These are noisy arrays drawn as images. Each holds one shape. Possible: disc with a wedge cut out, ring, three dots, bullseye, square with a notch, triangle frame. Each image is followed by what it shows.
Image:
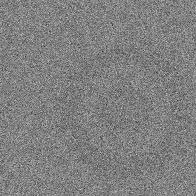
bullseye
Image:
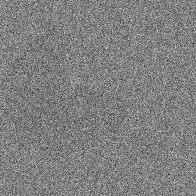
disc with a wedge cut out
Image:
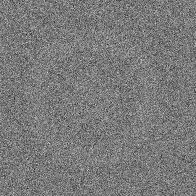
bullseye
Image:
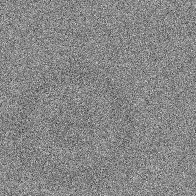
bullseye
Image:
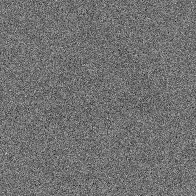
triangle frame
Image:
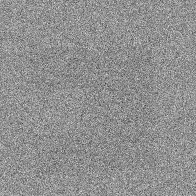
square with a notch
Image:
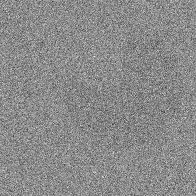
disc with a wedge cut out
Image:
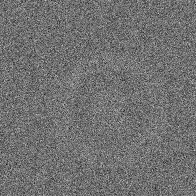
bullseye
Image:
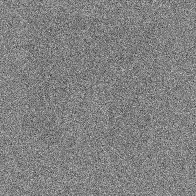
square with a notch
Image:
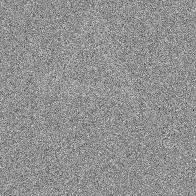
triangle frame
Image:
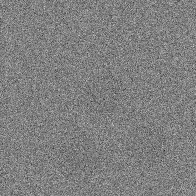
three dots
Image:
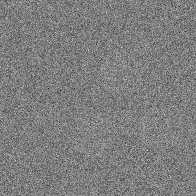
three dots
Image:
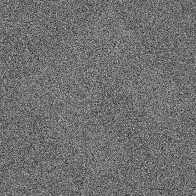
square with a notch
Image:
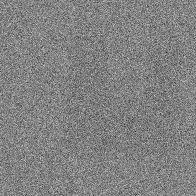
square with a notch
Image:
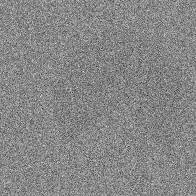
disc with a wedge cut out
